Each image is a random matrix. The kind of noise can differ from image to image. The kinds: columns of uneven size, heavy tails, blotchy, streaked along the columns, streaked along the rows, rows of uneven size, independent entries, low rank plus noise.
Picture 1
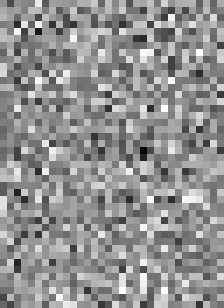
low rank plus noise
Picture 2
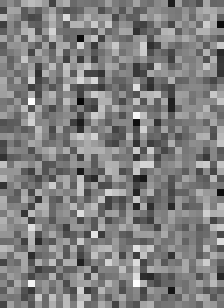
columns of uneven size
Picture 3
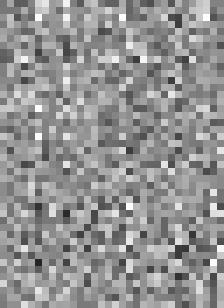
low rank plus noise
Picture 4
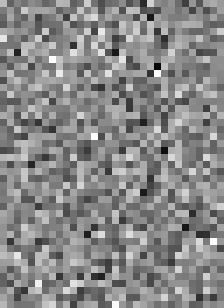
independent entries
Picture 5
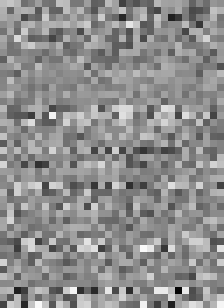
rows of uneven size
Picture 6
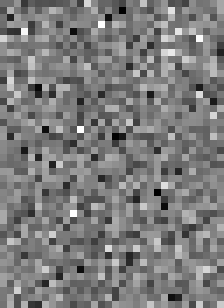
heavy tails
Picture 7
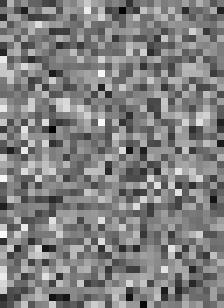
low rank plus noise
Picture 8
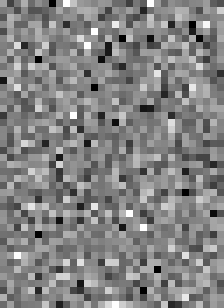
heavy tails
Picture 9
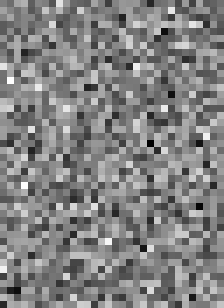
independent entries
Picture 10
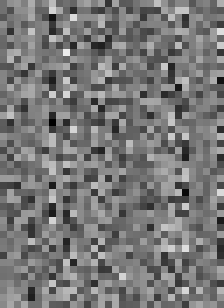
columns of uneven size
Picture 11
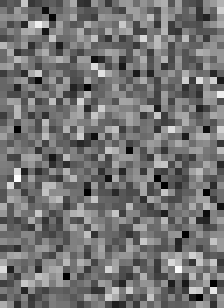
independent entries
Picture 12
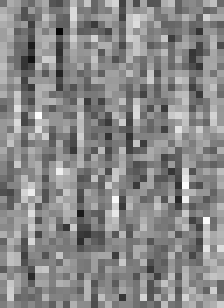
streaked along the columns
